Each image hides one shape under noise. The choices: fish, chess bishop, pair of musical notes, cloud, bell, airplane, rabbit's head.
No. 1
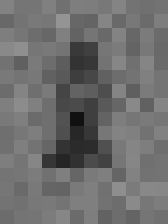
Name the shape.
chess bishop
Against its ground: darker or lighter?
darker
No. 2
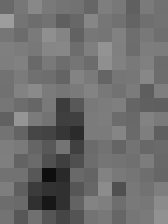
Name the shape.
chess bishop
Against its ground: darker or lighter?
darker
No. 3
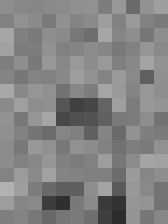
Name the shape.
pair of musical notes
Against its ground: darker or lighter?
darker
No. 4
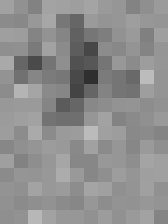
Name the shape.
airplane
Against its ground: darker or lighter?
darker
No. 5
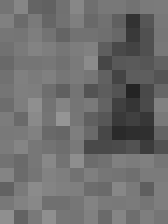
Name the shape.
chess bishop
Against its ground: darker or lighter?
darker
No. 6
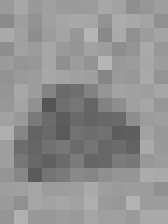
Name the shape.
cloud
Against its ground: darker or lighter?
darker
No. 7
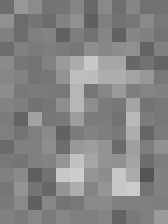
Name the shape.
pair of musical notes
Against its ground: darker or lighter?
lighter
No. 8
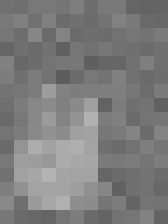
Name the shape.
rabbit's head
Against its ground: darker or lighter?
lighter
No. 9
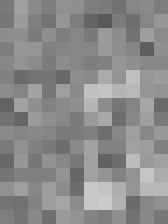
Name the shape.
pair of musical notes
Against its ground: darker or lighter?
lighter
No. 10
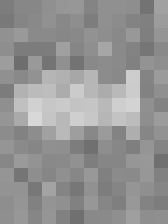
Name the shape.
fish
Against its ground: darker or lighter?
lighter
